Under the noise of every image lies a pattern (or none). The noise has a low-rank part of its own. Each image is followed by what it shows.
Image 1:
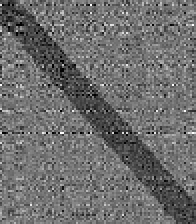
a diagonal band
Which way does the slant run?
top left to bottom right
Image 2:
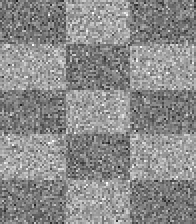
a checkerboard
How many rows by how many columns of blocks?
5 by 3
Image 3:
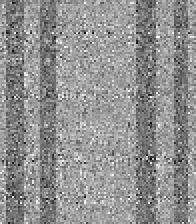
bands of columns
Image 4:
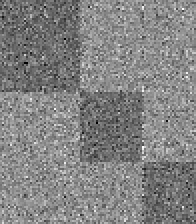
blocks along the diagonal
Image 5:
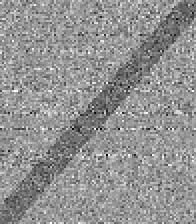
a diagonal band
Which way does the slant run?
bottom left to top right
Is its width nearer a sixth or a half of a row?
a sixth
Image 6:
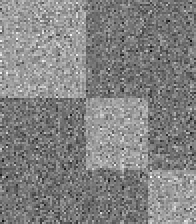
blocks along the diagonal
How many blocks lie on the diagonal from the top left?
3
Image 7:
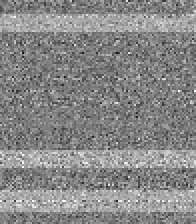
bands of rows
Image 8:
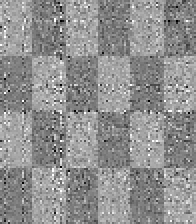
a checkerboard
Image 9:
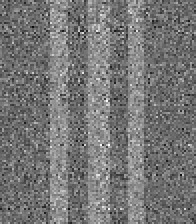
bands of columns
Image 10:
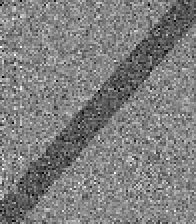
a diagonal band
